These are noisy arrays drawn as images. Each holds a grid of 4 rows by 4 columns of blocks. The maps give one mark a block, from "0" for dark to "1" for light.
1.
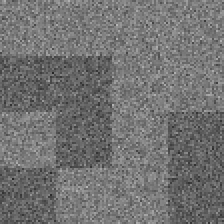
1 1 1 1
0 0 1 1
1 0 1 0
0 1 1 0
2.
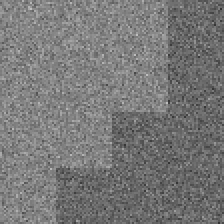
1 1 1 0
1 1 1 0
1 1 0 0
1 0 0 0
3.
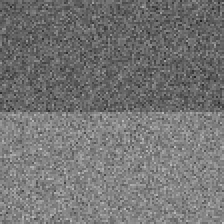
0 0 0 0
0 0 0 0
1 1 1 1
1 1 1 1
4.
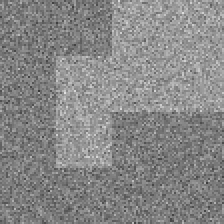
0 0 1 1
0 1 1 1
0 1 0 0
0 0 0 0
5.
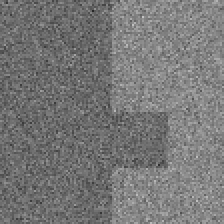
0 0 1 1
0 0 1 1
0 0 0 1
0 0 1 1
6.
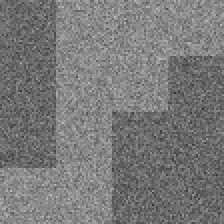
0 1 1 1
0 1 1 0
0 1 0 0
1 1 0 0
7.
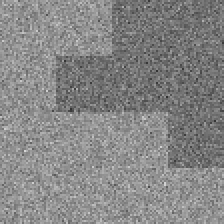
1 1 0 0
1 0 0 0
1 1 1 0
1 1 1 1
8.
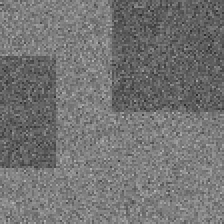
1 1 0 0
0 1 0 0
0 1 1 1
1 1 1 1
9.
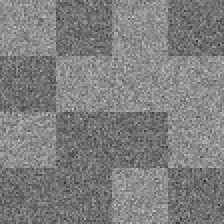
1 0 1 0
0 1 1 1
1 0 0 1
0 0 1 0
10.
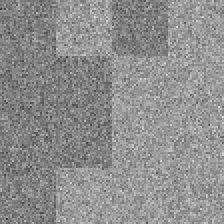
0 1 0 1
0 0 1 1
0 0 1 1
0 1 1 1
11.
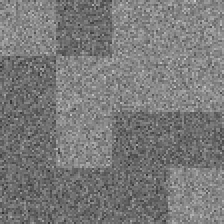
1 0 1 1
0 1 1 1
0 1 0 0
0 0 0 1
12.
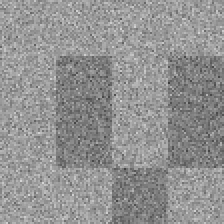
1 1 1 1
1 0 1 0
1 0 1 0
1 1 0 1
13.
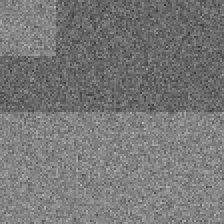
1 0 0 0
0 0 0 0
1 1 1 1
1 1 1 1
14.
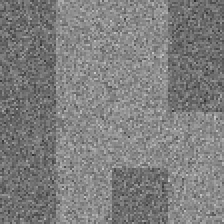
0 1 1 0
0 1 1 0
0 1 1 1
0 1 0 1
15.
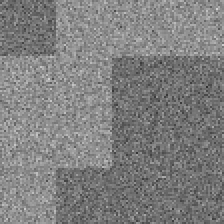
0 1 1 1
1 1 0 0
1 1 0 0
1 0 0 0
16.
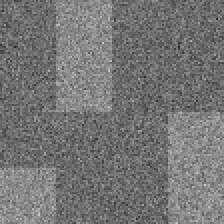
0 1 0 0
0 1 0 0
0 0 0 1
1 0 0 1
